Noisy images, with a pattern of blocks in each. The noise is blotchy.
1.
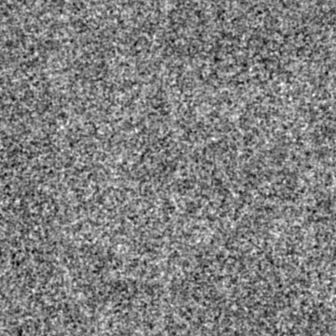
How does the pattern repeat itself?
top and bottom mirror each other
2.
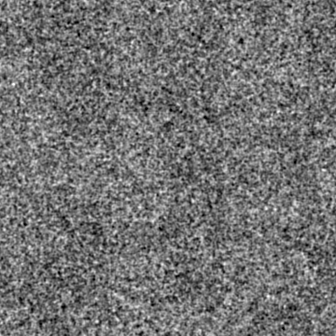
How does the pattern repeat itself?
top and bottom mirror each other
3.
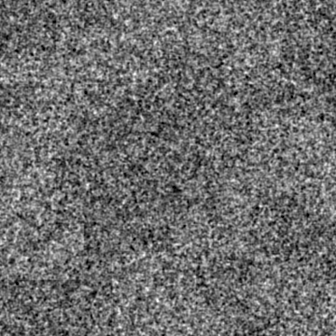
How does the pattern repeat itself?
mirrored about the diagonal from the top left
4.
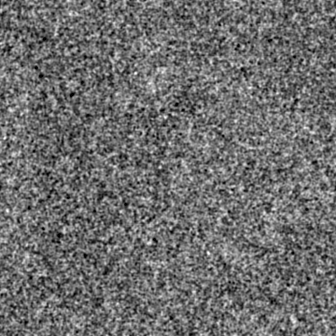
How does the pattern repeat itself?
top and bottom mirror each other
